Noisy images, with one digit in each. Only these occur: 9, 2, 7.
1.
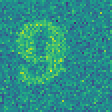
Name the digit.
9
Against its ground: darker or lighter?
lighter
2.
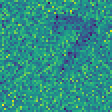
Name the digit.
7
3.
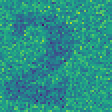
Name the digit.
2
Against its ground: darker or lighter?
darker
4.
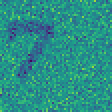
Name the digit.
7
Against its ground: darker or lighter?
darker
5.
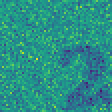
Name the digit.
2
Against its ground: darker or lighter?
darker
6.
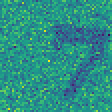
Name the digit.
7
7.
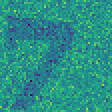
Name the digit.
7
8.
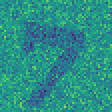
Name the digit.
7
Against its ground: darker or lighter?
darker
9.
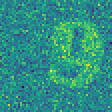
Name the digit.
9
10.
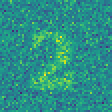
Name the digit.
2
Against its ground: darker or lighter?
lighter
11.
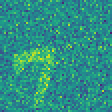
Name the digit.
7
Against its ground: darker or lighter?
lighter
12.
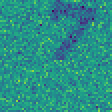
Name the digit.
7
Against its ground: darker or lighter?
darker
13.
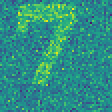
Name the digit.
7
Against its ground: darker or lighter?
lighter
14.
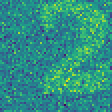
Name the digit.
2
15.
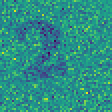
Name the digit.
2
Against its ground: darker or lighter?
darker
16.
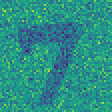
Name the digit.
7
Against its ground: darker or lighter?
darker
